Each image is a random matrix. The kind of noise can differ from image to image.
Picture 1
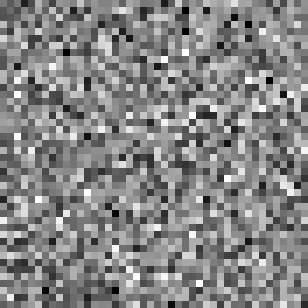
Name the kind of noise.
independent entries
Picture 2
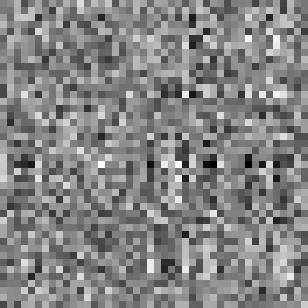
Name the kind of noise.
low rank plus noise
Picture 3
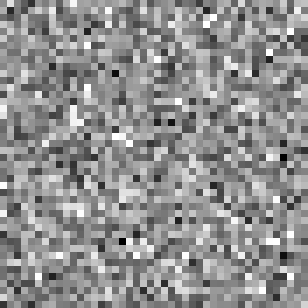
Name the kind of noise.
independent entries
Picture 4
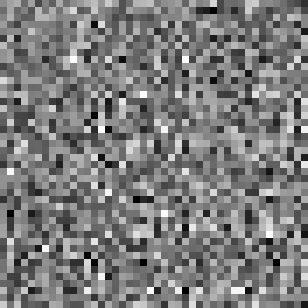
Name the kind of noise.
low rank plus noise
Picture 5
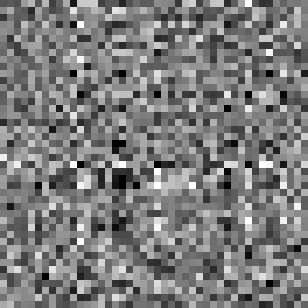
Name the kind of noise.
low rank plus noise
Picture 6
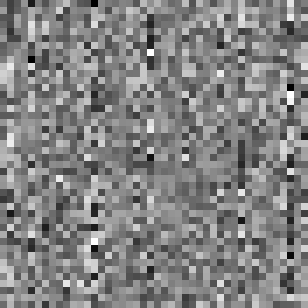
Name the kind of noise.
columns of uneven size
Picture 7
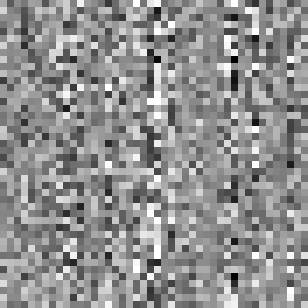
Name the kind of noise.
columns of uneven size
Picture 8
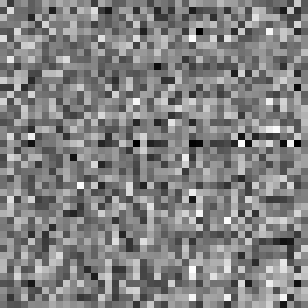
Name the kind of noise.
low rank plus noise
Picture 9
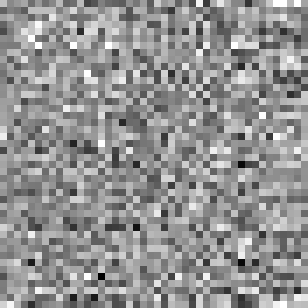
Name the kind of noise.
low rank plus noise
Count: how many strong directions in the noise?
one
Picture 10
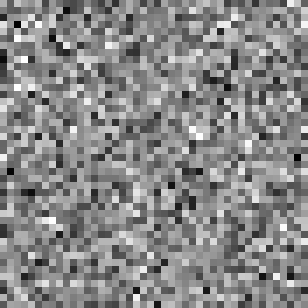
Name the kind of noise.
independent entries
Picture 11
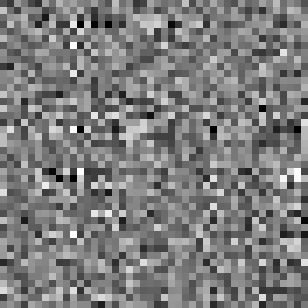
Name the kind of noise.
low rank plus noise
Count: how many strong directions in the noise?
three or four
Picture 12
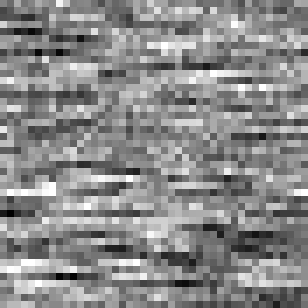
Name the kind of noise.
streaked along the rows
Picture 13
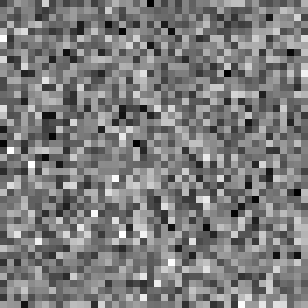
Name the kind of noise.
independent entries
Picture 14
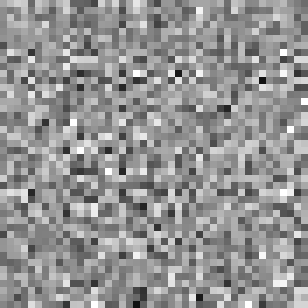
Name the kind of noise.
low rank plus noise
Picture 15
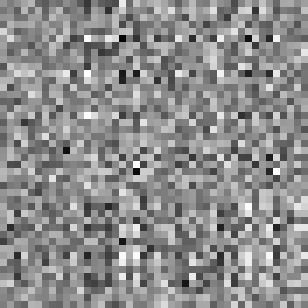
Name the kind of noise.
low rank plus noise
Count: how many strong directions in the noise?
one
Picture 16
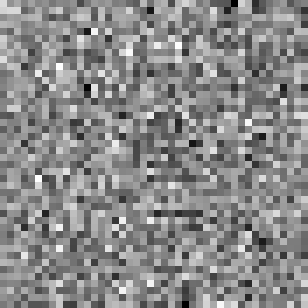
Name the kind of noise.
low rank plus noise
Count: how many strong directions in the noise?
five to eight
